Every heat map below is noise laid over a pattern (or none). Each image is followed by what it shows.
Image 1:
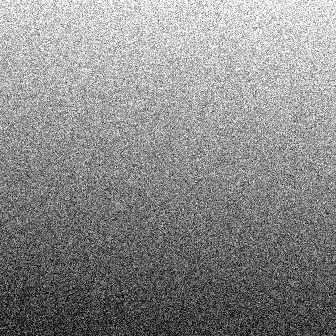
a smooth slope
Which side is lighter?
top
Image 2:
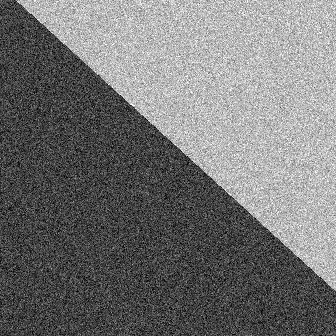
a sharp edge
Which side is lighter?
top right
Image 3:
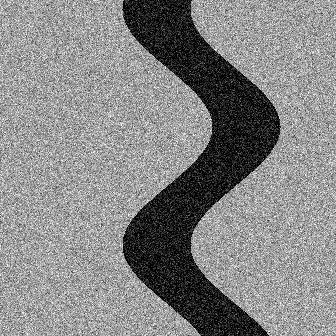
a wavy band
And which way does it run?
top to bottom
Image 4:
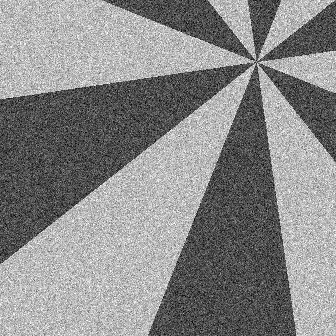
spokes from one point
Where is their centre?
top right
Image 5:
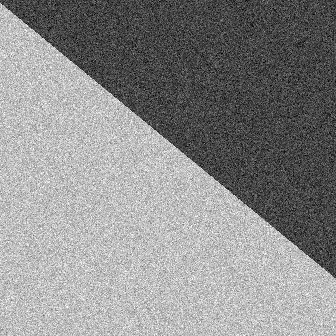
a sharp edge
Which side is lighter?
bottom left
